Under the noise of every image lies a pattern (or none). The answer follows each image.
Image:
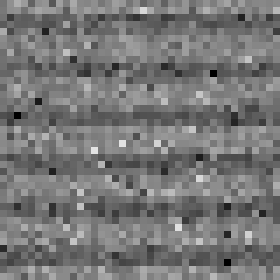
horizontal stripes
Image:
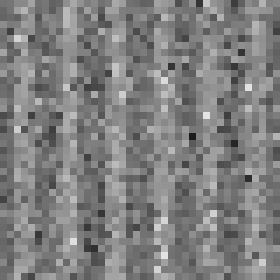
vertical stripes
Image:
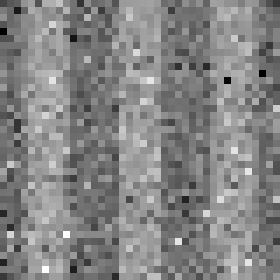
vertical stripes
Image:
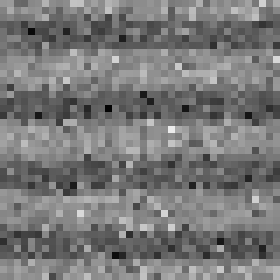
horizontal stripes
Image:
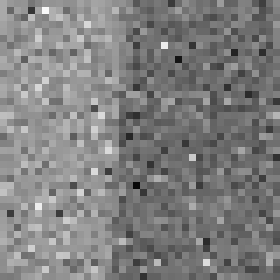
a sharp edge
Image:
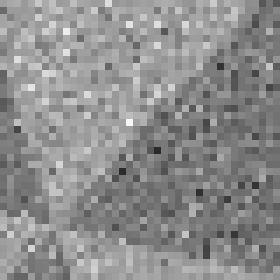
spokes from one point
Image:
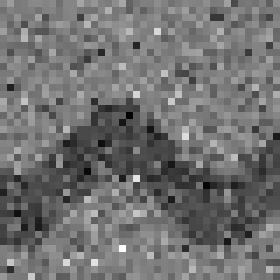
a wavy band
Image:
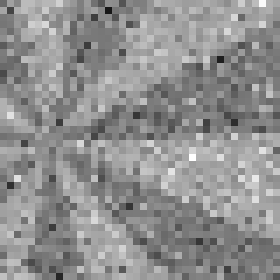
spokes from one point
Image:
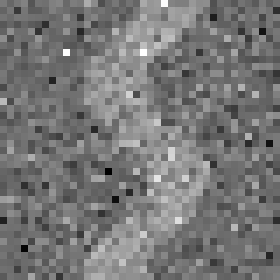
a wavy band
